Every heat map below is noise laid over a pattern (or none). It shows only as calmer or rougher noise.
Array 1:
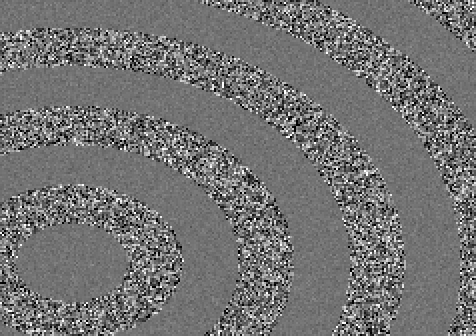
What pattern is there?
rings round one point
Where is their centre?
bottom left
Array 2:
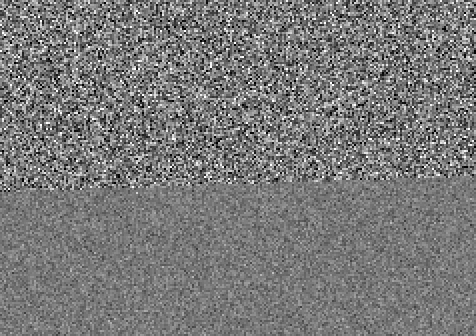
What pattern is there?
a sharp edge
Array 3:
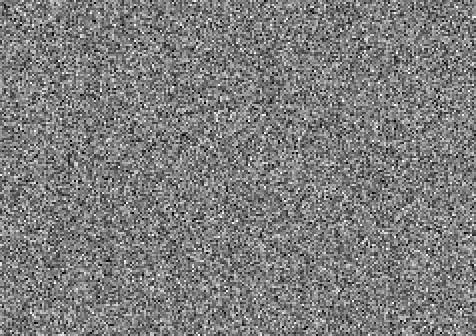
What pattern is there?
only noise
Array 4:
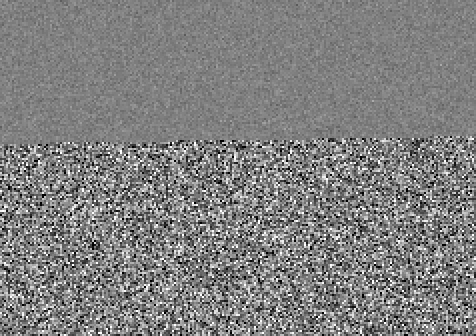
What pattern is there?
a sharp edge
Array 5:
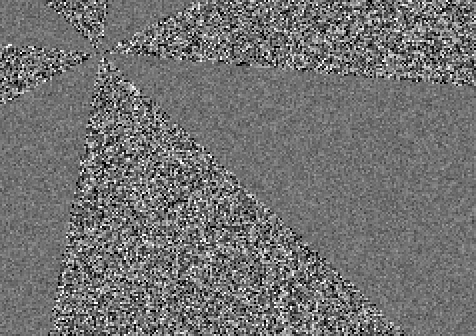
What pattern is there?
spokes from one point
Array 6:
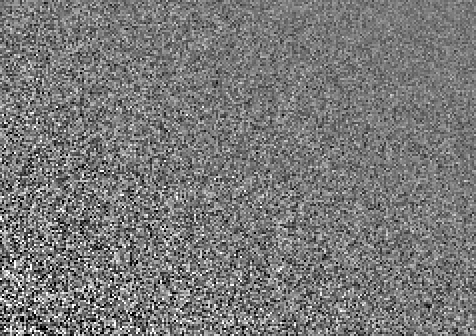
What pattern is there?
a smooth slope
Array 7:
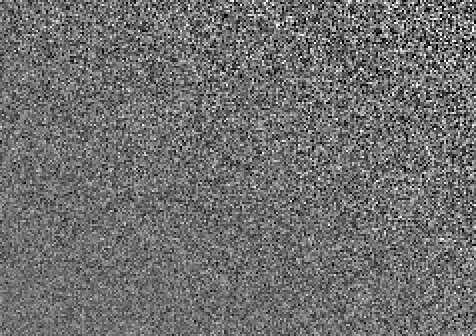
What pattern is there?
a smooth slope
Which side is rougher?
top right
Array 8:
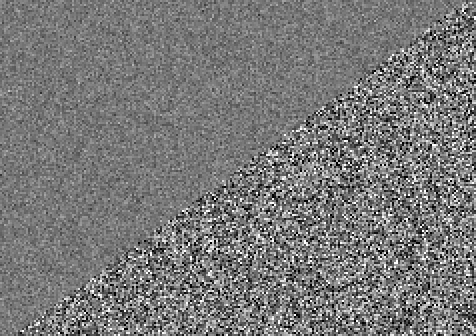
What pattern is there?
a sharp edge
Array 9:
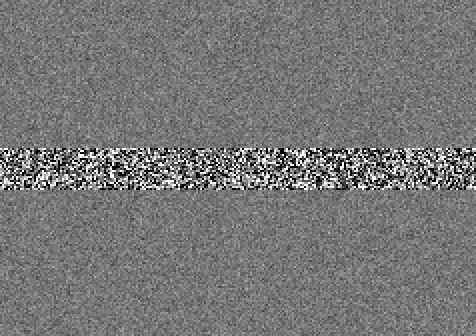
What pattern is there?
one horizontal stripe
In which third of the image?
middle
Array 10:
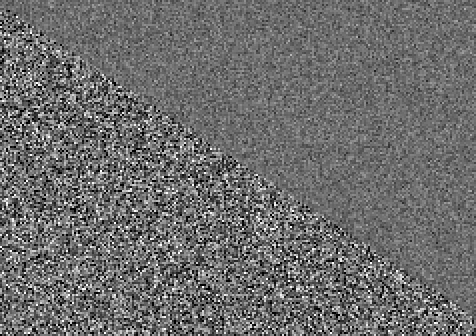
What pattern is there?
a sharp edge
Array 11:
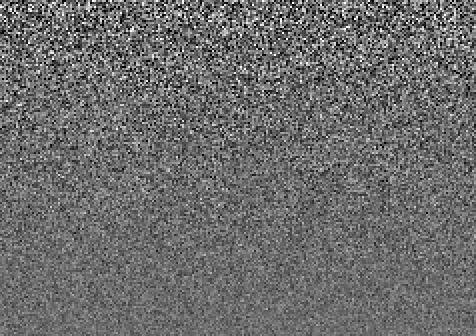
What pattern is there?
a smooth slope
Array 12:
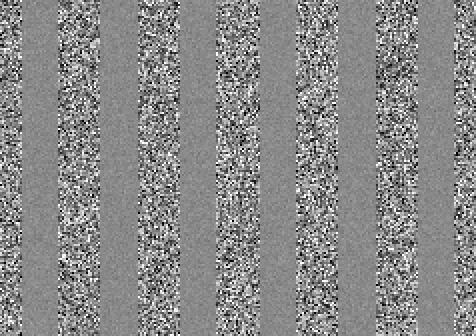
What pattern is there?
vertical stripes
